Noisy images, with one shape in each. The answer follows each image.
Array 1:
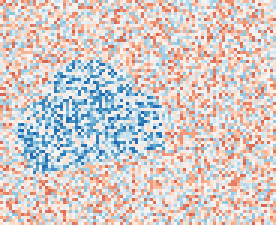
cloud
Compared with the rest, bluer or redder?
bluer
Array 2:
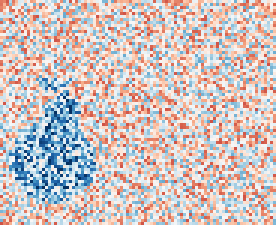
pear
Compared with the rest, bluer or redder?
bluer
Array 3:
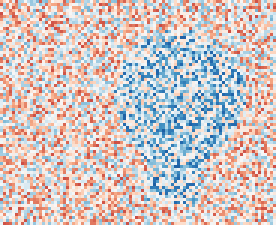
light bulb
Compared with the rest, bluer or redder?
bluer
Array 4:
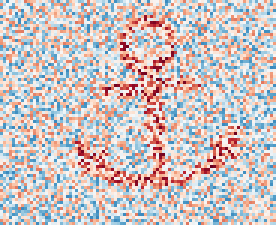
anchor
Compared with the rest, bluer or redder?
redder
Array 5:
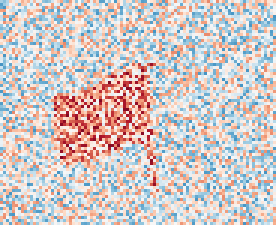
flag
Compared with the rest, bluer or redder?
redder
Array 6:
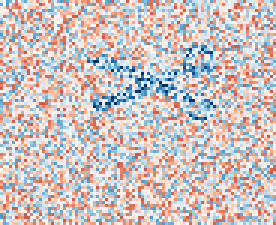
pair of scissors
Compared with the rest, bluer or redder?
bluer
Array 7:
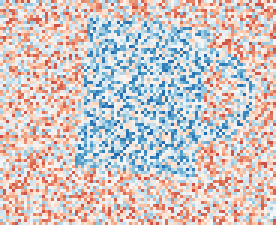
cup
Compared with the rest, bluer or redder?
bluer
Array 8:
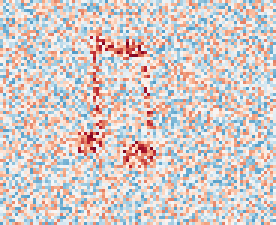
pair of musical notes
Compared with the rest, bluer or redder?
redder
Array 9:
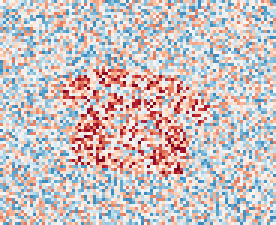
telephone
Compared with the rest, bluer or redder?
redder
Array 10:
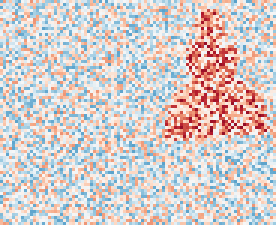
chess pawn
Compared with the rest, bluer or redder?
redder
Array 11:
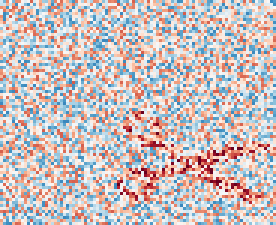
pair of scissors
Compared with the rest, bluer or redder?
redder
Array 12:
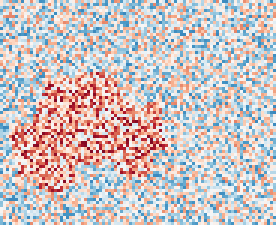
car
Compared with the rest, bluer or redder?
redder
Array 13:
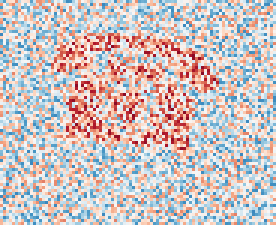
telephone
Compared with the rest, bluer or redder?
redder
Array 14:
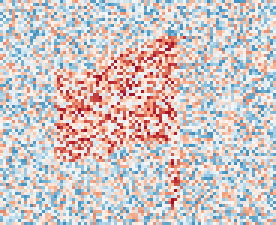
flag
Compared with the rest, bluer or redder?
redder
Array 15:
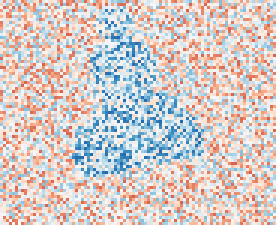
chess pawn
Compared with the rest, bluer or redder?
bluer
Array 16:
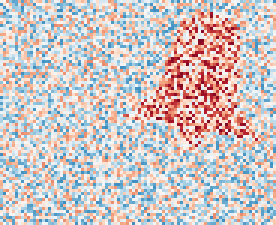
bell
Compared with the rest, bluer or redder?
redder
